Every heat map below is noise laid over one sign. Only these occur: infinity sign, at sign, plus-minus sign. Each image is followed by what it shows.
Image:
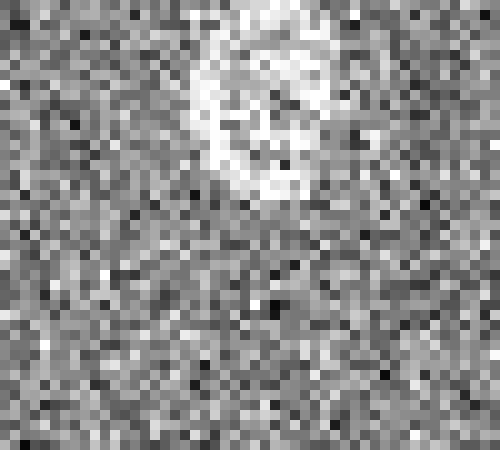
at sign
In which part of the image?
top middle
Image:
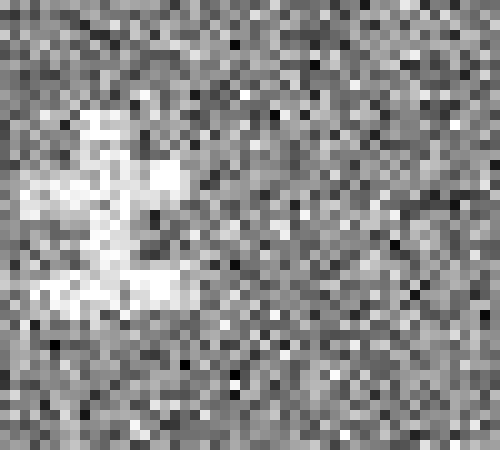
plus-minus sign
